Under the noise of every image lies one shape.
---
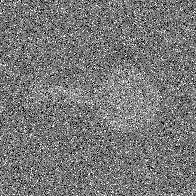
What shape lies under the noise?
lollipop
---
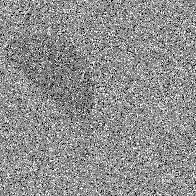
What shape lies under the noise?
half disc
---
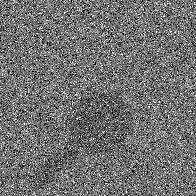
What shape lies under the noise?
lollipop
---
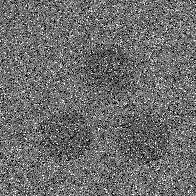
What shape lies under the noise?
three dots
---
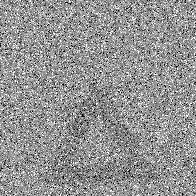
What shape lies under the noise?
triangle frame
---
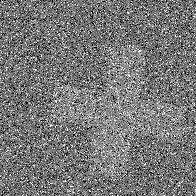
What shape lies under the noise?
cross
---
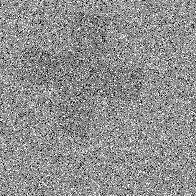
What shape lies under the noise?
cross
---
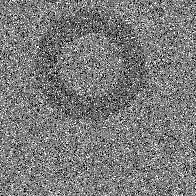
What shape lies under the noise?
ring
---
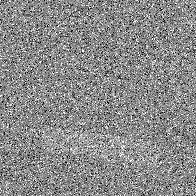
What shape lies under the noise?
bar
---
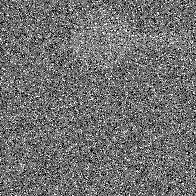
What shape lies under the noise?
lollipop
